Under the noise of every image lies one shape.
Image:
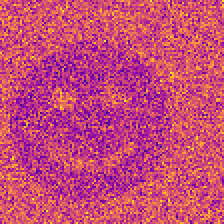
smiling face
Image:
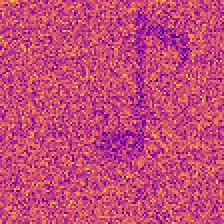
musical note
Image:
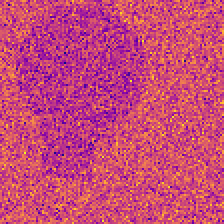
light bulb
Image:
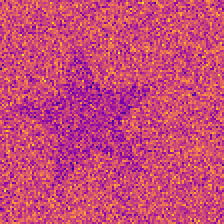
star
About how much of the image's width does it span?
two thirds
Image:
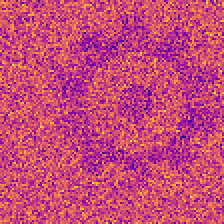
gear
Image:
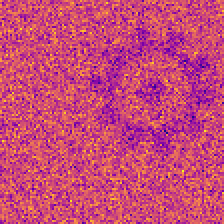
gear
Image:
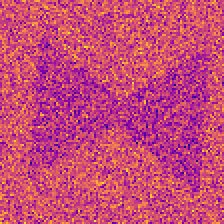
bow tie
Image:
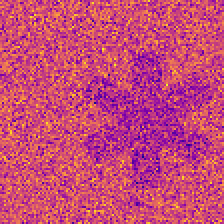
asterisk
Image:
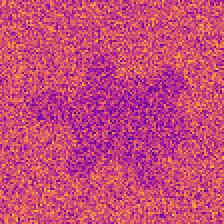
turtle
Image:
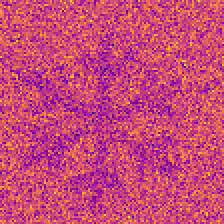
snowflake
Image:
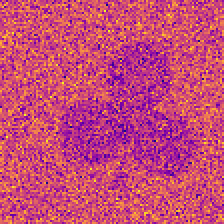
club
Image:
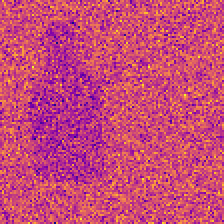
bottle
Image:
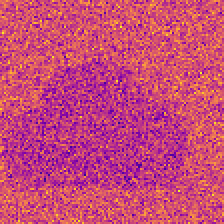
cloud
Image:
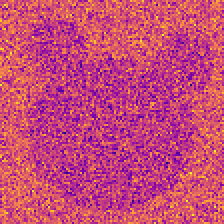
bear's head
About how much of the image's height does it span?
nearly all
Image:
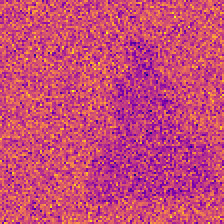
chess pawn
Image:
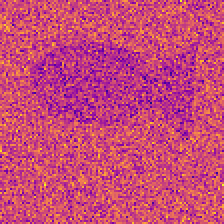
fish
